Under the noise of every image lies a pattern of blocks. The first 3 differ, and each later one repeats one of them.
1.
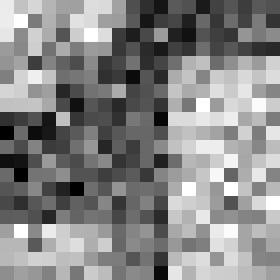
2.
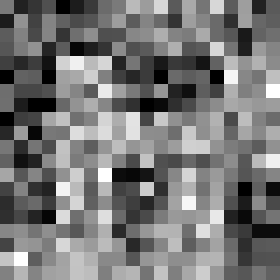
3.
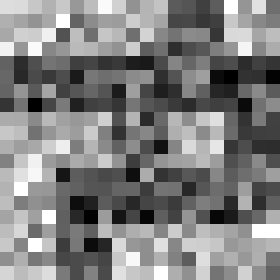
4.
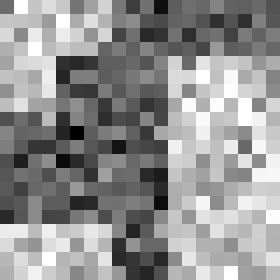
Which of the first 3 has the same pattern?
1
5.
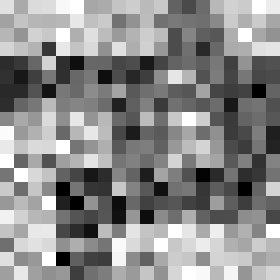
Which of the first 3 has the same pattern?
3
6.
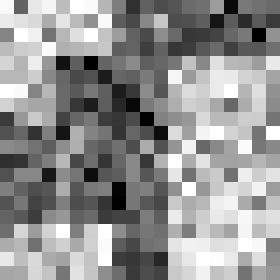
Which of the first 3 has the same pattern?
1
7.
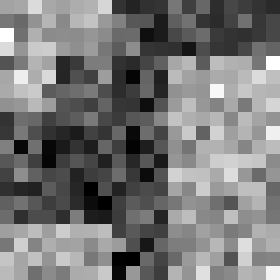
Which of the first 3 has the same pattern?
1
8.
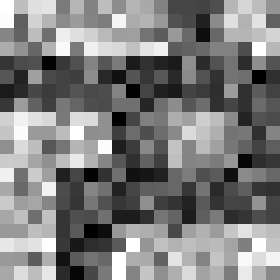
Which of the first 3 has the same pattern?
3
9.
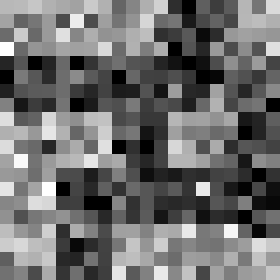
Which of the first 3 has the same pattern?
3
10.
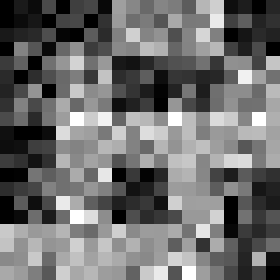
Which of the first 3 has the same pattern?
2
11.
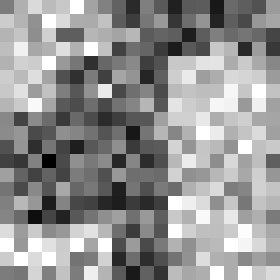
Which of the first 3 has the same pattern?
1
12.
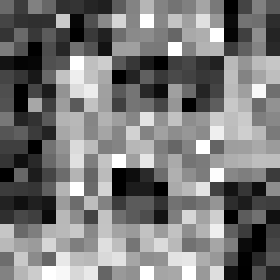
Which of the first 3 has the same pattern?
2
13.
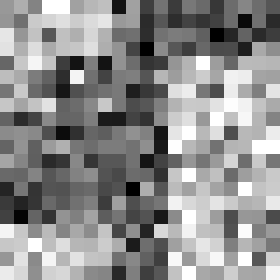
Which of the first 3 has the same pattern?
1
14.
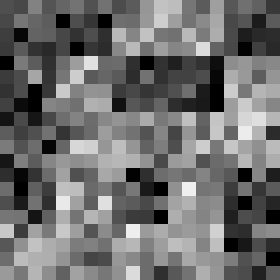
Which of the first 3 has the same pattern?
2
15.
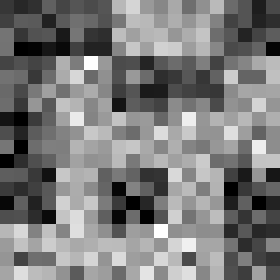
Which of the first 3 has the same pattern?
2
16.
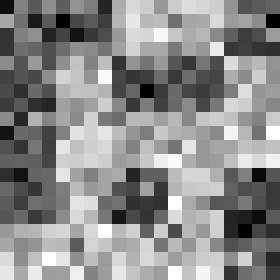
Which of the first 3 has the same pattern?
2
